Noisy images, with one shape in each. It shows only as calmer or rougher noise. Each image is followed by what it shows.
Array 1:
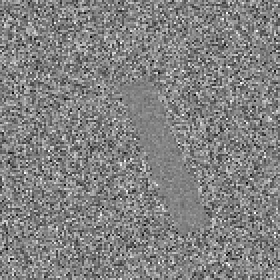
bar
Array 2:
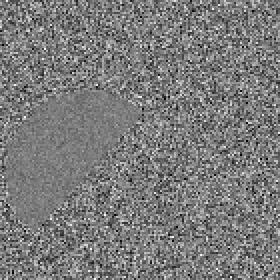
half disc
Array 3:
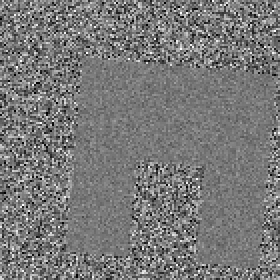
square with a notch
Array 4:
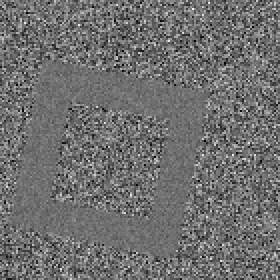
square frame
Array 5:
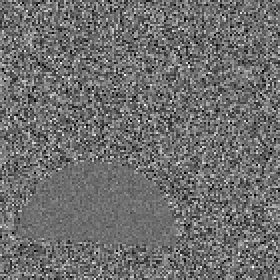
half disc
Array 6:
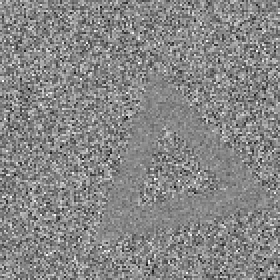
triangle frame
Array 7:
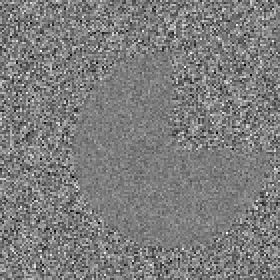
disc with a wedge cut out
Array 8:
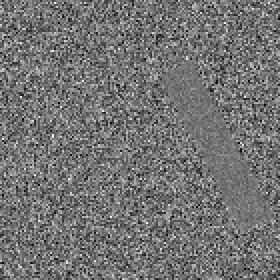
bar
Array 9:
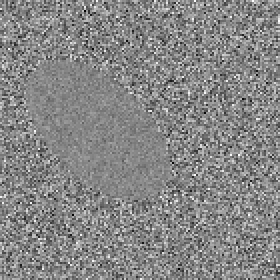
ellipse
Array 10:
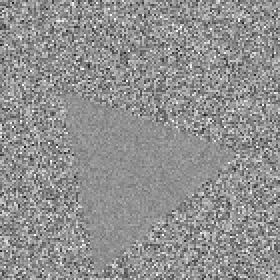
triangle
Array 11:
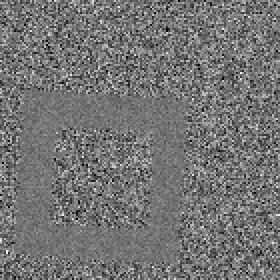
square frame
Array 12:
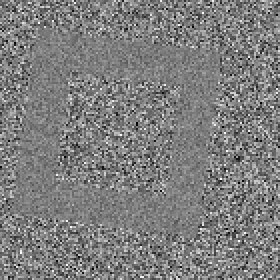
square frame
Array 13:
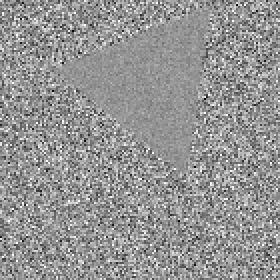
triangle
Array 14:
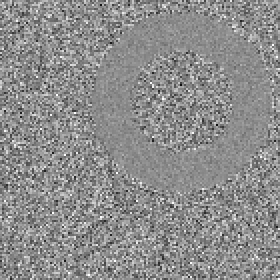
ring
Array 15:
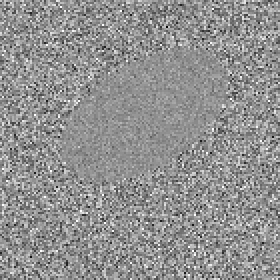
ellipse
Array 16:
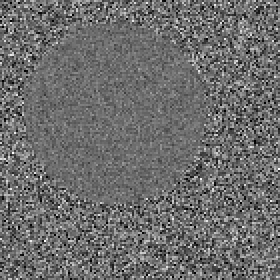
disc
